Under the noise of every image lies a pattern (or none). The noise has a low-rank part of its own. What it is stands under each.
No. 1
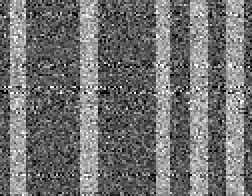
bands of columns
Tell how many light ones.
5
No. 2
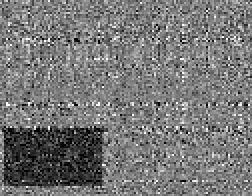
one block
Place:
bottom left
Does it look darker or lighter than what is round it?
darker
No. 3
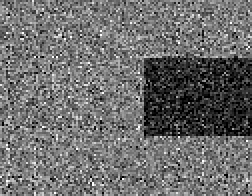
one block
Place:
middle right
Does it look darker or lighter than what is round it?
darker
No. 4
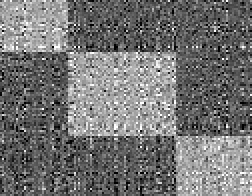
blocks along the diagonal
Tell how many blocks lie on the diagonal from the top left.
3
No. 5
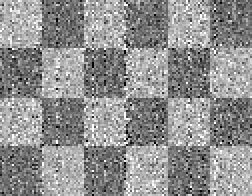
a checkerboard
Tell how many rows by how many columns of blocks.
4 by 6
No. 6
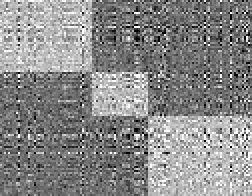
blocks along the diagonal
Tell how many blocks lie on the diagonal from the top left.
3
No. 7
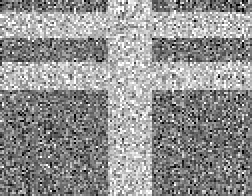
bands of rows crossing bands of columns
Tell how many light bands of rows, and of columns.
2 and 1
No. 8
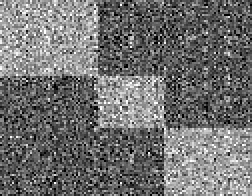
blocks along the diagonal
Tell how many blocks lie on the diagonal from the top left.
3
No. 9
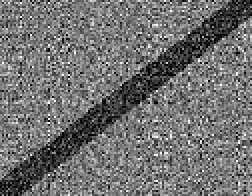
a diagonal band
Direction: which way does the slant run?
bottom left to top right
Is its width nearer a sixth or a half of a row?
a sixth
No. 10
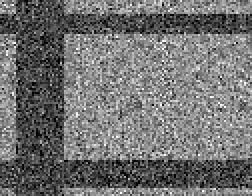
bands of rows crossing bands of columns
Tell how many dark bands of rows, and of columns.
2 and 1
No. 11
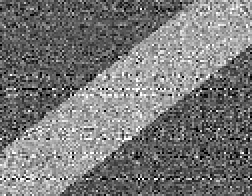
a diagonal band
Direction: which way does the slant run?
bottom left to top right
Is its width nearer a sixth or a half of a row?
a half
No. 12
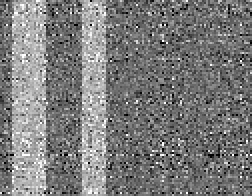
bands of columns
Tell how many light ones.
2
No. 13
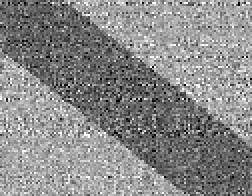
a diagonal band
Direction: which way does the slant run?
top left to bottom right
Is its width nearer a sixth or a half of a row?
a half
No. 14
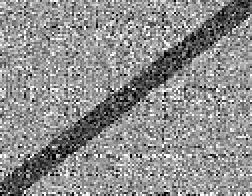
a diagonal band
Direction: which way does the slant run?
bottom left to top right
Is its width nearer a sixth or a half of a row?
a sixth
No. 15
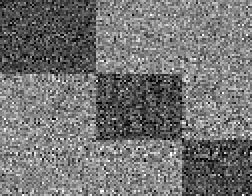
blocks along the diagonal
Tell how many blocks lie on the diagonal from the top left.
3
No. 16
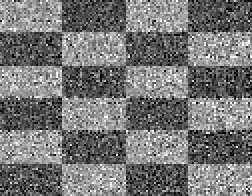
a checkerboard
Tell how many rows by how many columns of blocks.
6 by 4
